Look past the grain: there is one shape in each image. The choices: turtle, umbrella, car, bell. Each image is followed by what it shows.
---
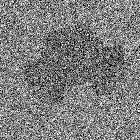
dark car
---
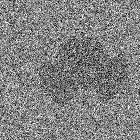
dark car
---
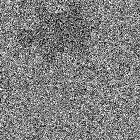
dark turtle
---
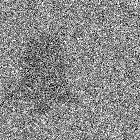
dark bell
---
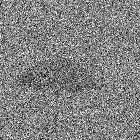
dark umbrella
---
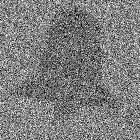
dark bell
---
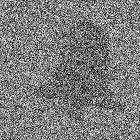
dark bell
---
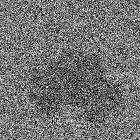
dark car
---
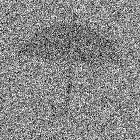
dark umbrella
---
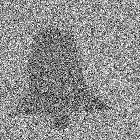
dark bell
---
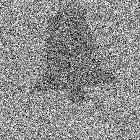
dark bell
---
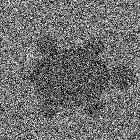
dark turtle
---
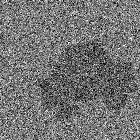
dark car
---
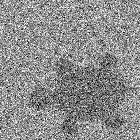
dark turtle
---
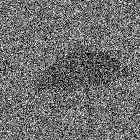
dark umbrella
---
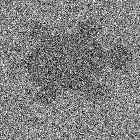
dark turtle
